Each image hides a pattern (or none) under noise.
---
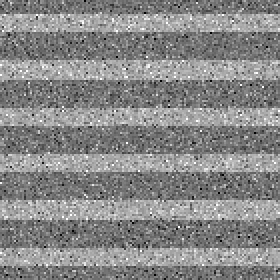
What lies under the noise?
horizontal stripes
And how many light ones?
6
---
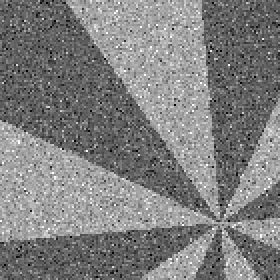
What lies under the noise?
spokes from one point
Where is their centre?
bottom right
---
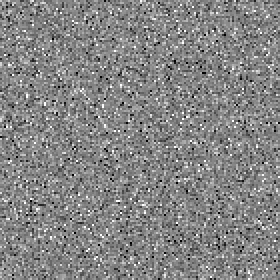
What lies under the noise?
only noise
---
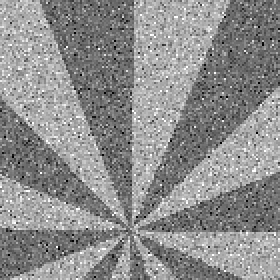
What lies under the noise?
spokes from one point
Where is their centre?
bottom middle
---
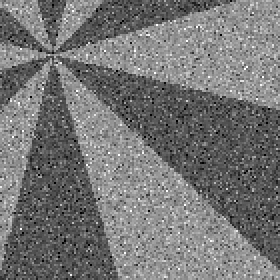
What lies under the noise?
spokes from one point
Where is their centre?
top left
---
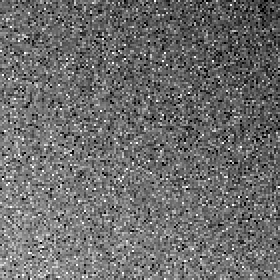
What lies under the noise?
a smooth slope
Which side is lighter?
bottom left
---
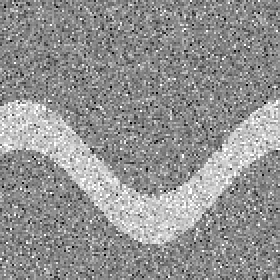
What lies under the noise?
a wavy band
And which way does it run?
left to right
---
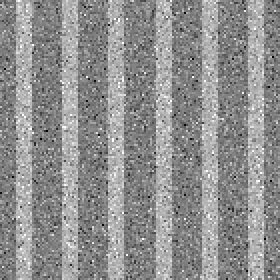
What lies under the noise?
vertical stripes
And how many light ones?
6
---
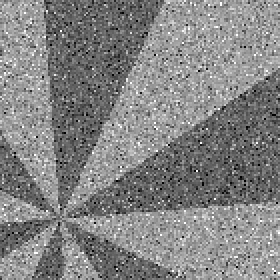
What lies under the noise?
spokes from one point
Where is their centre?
bottom left
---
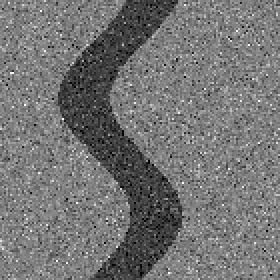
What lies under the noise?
a wavy band
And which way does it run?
top to bottom
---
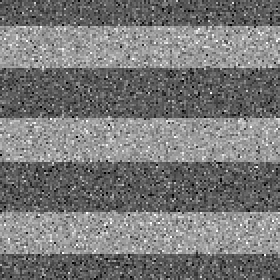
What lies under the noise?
horizontal stripes
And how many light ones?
3
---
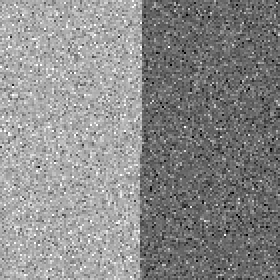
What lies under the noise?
a sharp edge
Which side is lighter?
left
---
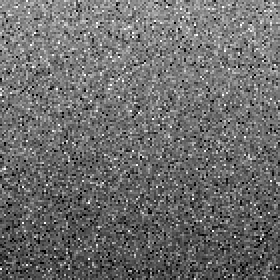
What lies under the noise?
a smooth slope
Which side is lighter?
top
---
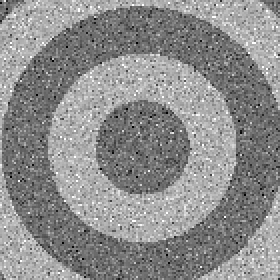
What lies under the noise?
rings round one point
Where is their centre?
centre
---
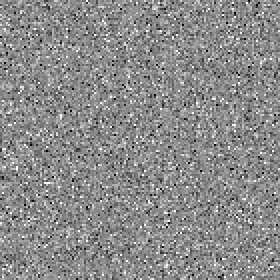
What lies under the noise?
only noise
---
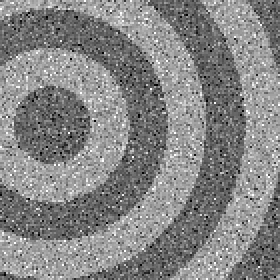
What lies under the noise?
rings round one point
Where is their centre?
middle left
